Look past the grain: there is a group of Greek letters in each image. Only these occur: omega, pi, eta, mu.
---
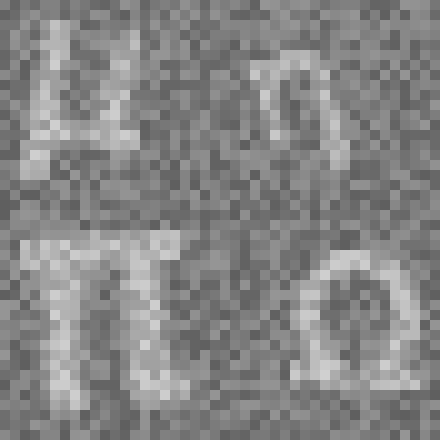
top left: mu; top right: eta; bottom left: pi; bottom right: omega
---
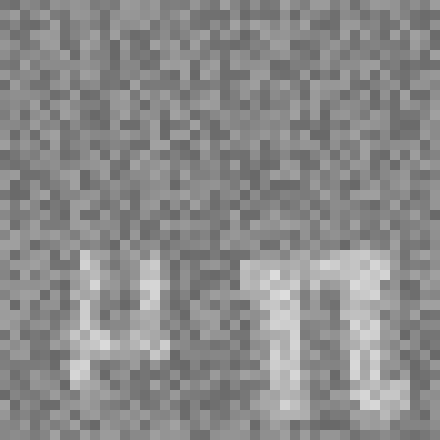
bottom left: mu; bottom right: pi
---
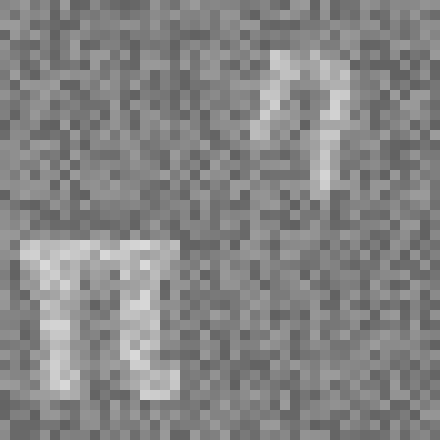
top right: eta; bottom left: pi
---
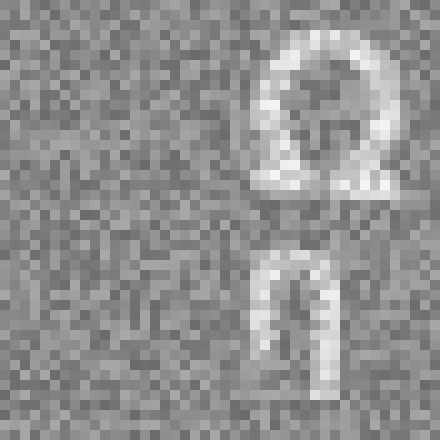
top right: omega; bottom right: eta
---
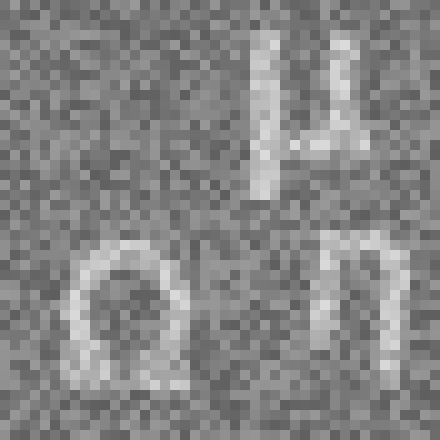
top right: mu; bottom left: omega; bottom right: eta
